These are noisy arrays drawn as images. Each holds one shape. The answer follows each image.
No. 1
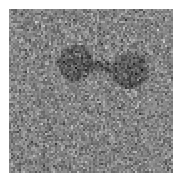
dumbbell
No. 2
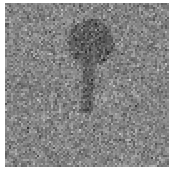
lollipop
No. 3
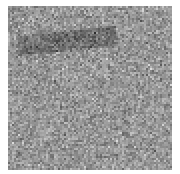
bar
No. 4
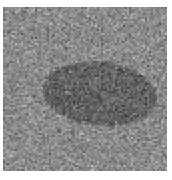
ellipse
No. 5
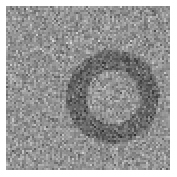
ring
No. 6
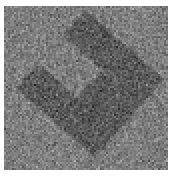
square with a notch
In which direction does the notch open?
up and left
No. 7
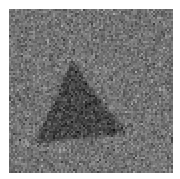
triangle
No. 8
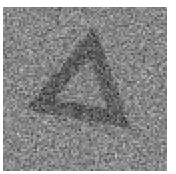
triangle frame
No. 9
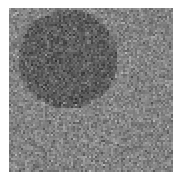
disc
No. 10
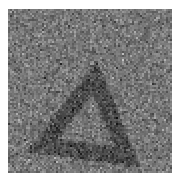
triangle frame
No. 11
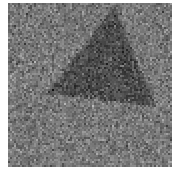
triangle
